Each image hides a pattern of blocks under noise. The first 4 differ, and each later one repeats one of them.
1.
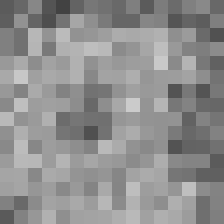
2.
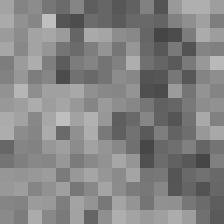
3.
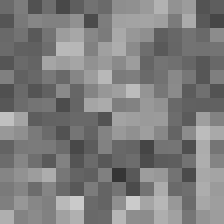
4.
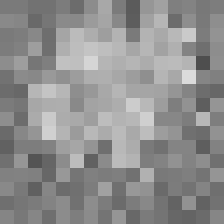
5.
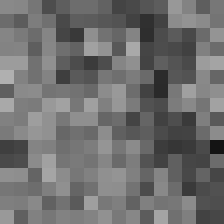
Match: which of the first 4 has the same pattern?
2
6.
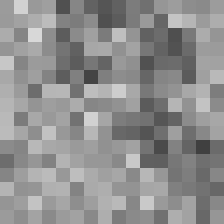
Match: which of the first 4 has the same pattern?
2
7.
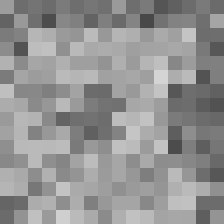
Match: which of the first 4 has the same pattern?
1
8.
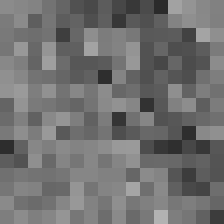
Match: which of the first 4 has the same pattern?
2
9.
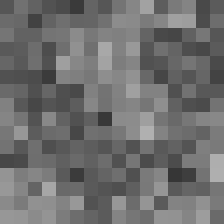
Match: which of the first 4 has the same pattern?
3
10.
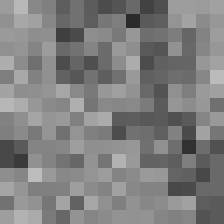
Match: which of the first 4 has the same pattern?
2
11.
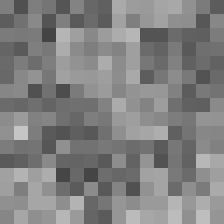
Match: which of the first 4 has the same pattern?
3
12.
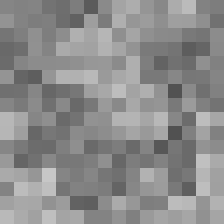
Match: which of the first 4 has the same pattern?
3
